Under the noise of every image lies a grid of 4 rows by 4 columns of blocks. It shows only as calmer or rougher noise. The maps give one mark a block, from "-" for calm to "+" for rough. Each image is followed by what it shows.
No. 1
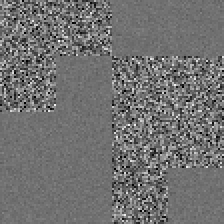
+ + - -
+ - + +
- - + +
- - + -
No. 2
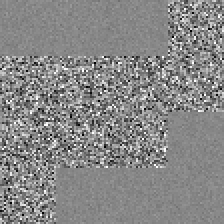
- - - +
+ + + +
+ + + -
+ - - -
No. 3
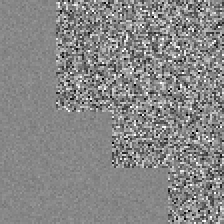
- + + +
- + + +
- - + +
- - - +
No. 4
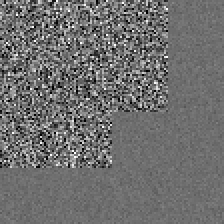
+ + + -
+ + + -
+ + - -
- - - -
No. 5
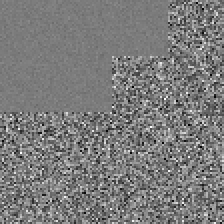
- - - +
- - + +
+ + + +
+ + + +
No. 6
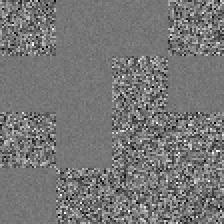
+ - - +
- - + -
+ - + +
- + + +
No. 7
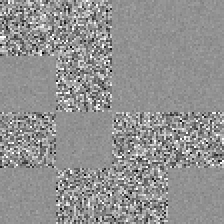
+ + - -
- + - -
+ - + +
- + + -
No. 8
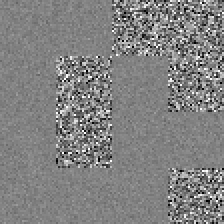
- - + +
- + - +
- + - -
- - - +
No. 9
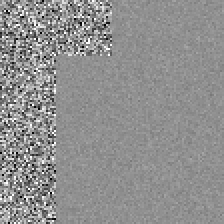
+ + - -
+ - - -
+ - - -
+ - - -
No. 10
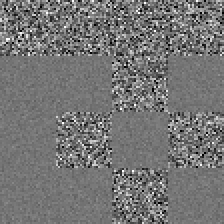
+ + + +
- - + -
- + - +
- - + -
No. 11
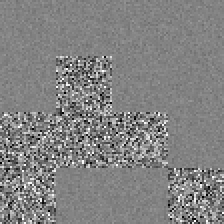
- - - -
- + - -
+ + + -
+ - - +
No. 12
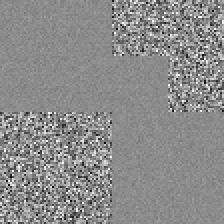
- - + +
- - - +
+ + - -
+ + - -
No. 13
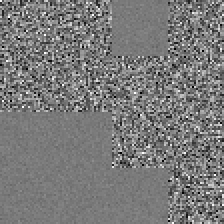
+ + - +
+ + + +
- - + +
- - - +
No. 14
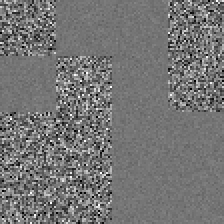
+ - - +
- + - +
+ + - -
+ + - -
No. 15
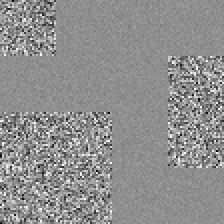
+ - - -
- - - +
+ + - +
+ + - -
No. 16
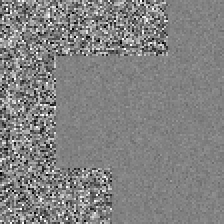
+ + + -
+ - - -
+ - - -
+ + - -
